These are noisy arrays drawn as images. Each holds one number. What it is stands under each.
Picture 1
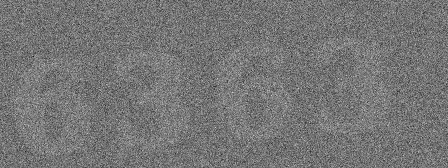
6363
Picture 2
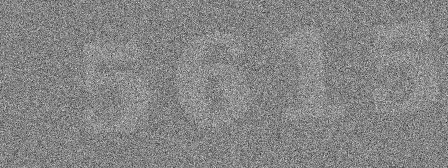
5615
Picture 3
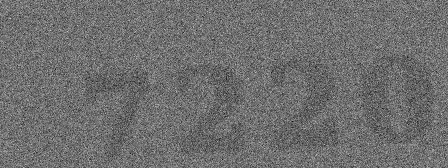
7220
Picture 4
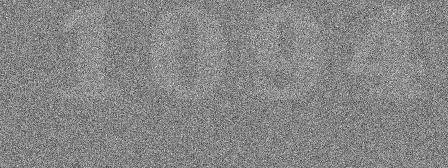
1094
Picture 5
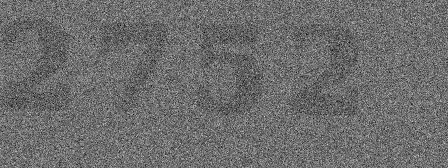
2752
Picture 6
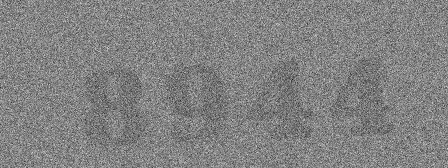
8944
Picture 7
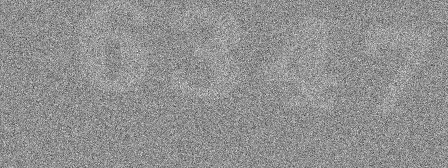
6347
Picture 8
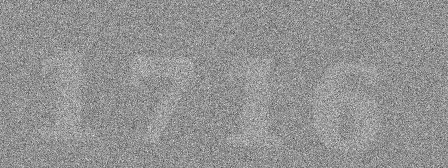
1716
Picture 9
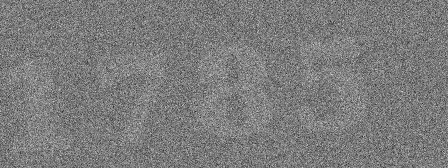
1785
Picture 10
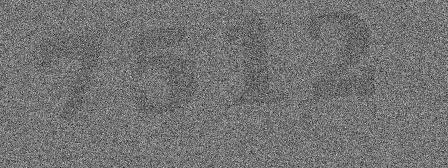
7512
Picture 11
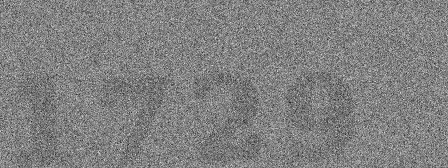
1729
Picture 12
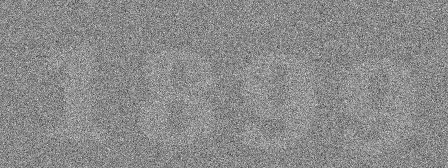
1899
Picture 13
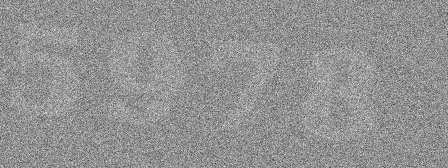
5978
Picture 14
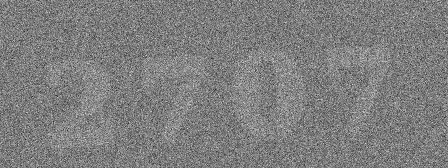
2707
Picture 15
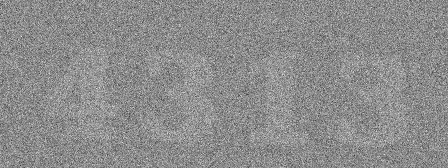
4313
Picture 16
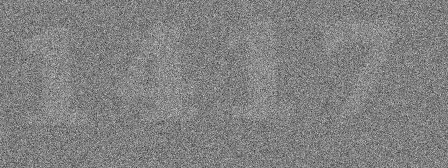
1417
